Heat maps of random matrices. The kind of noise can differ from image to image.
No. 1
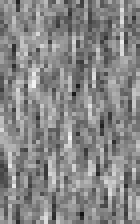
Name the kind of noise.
streaked along the columns
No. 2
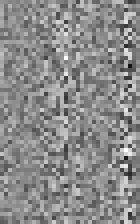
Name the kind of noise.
columns of uneven size
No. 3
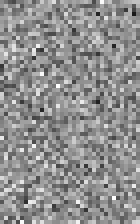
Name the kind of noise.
independent entries
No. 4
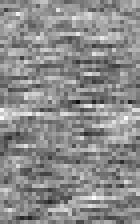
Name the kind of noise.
streaked along the rows
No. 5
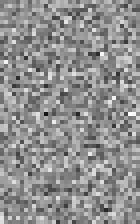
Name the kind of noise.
independent entries
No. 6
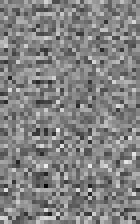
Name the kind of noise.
low rank plus noise
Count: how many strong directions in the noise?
one
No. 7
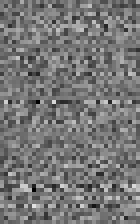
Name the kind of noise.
rows of uneven size
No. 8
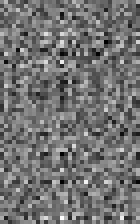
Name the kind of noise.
low rank plus noise
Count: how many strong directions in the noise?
one
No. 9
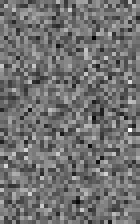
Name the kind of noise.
independent entries
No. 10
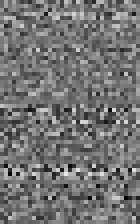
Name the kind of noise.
rows of uneven size
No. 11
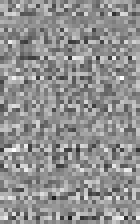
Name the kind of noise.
rows of uneven size
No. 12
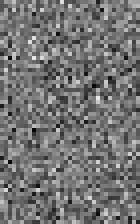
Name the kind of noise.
low rank plus noise
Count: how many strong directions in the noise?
five to eight
